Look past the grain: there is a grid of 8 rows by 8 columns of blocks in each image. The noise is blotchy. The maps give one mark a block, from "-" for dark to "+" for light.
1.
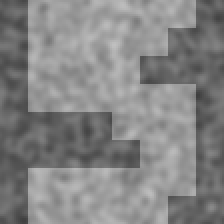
- + + + + + + -
- + + + + + - -
- + + + + - - -
- + + + + + + -
- - - - + + + -
- - - - - + + -
- + + + + + + -
- + + + + + - -
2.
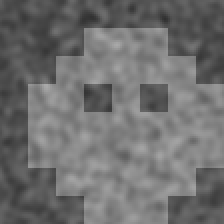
- - - - - - - -
- - - + + + - -
- - + + + + + -
- + + - + - + +
- + + + + + + +
- + + + + + + +
- - + + + + + -
- - - + + + - -
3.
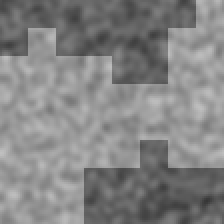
- - - - - - - +
- + - - - - + +
+ + + + - - + +
+ + + + + + + +
+ + + + + + + +
+ + + + + - + +
+ + + - - - - -
+ + + - - - - -
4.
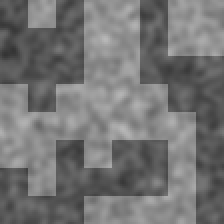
- + - + + - + +
- - - + + - + +
- - - + + - - -
+ - + + + + - -
+ + + + + + + -
+ + - + - - + -
- + - - - - + -
- - - + + + + -
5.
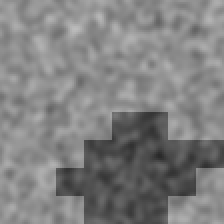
+ + + + + + + +
+ + + + + + + +
+ + + + + + + +
+ + + + + + + +
+ + + + - - + +
+ + + - - - - -
+ + - - - - - +
+ + + - - - + +
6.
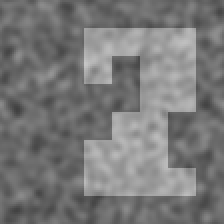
- - - - - - - -
- - - + + + + -
- - - + - + + -
- - - - - + + -
- - - - + + - -
- - - + + + - -
- - - + + + + -
- - - - - - - -
